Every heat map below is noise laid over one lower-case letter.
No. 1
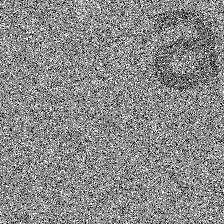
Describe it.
dark a, top right
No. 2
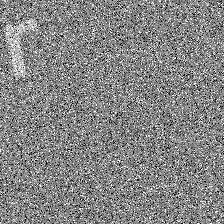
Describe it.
light r, top left
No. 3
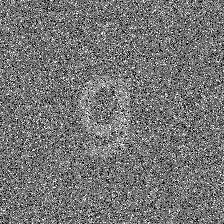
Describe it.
light g, centre
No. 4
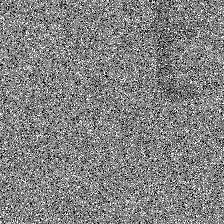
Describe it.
dark t, top right
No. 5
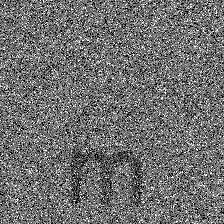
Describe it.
dark m, bottom middle
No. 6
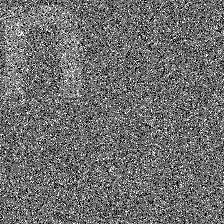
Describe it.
light n, top left
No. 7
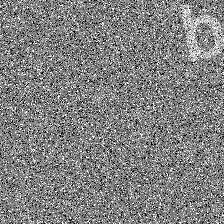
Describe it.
light b, top right
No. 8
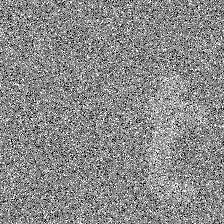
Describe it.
light t
